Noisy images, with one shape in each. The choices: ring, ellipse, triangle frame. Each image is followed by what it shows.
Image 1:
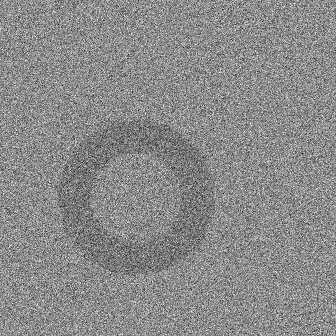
ring
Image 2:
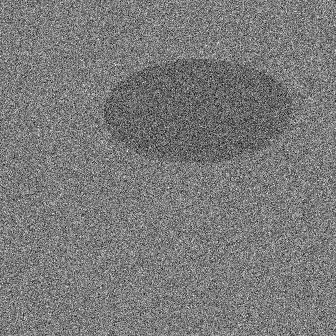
ellipse
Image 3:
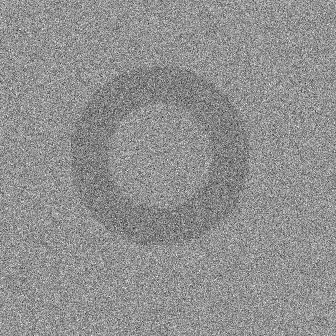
ring
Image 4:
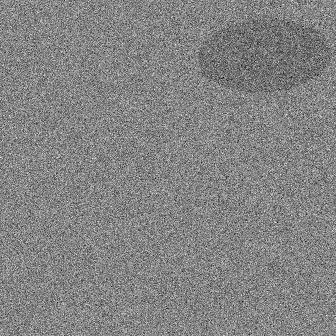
ellipse
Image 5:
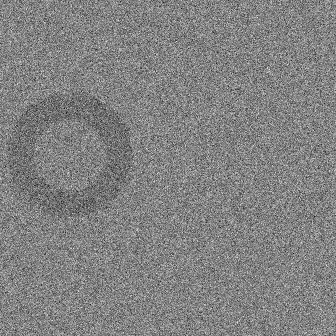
ring
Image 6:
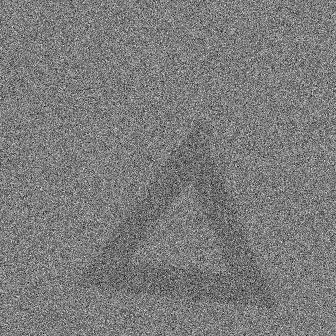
triangle frame
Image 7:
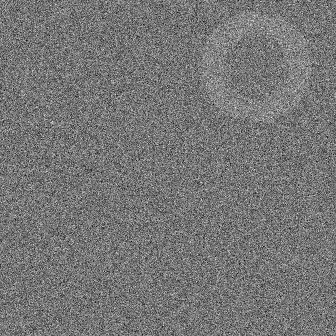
ring
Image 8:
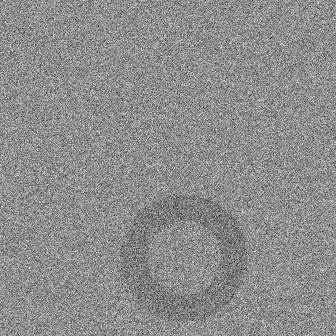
ring
